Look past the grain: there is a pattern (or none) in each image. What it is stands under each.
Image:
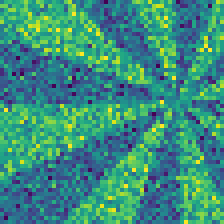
spokes from one point
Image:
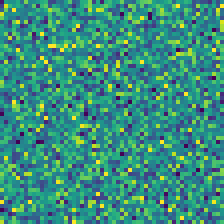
only noise
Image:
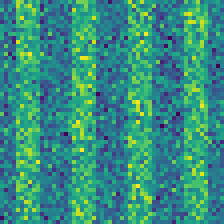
vertical stripes
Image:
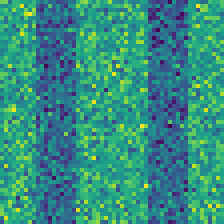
vertical stripes
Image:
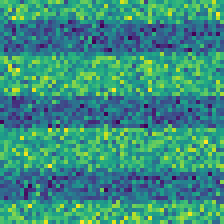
horizontal stripes
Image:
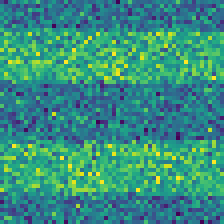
horizontal stripes
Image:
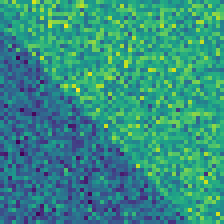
a sharp edge
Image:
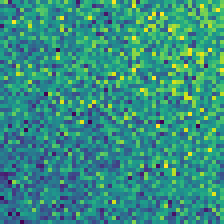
a smooth slope
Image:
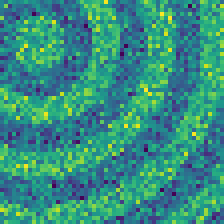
rings round one point
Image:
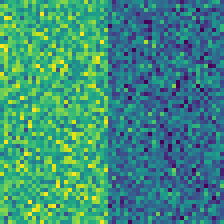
a sharp edge
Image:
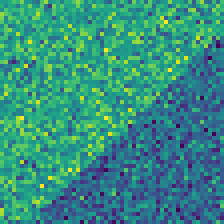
a sharp edge
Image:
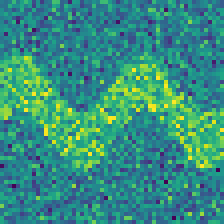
a wavy band
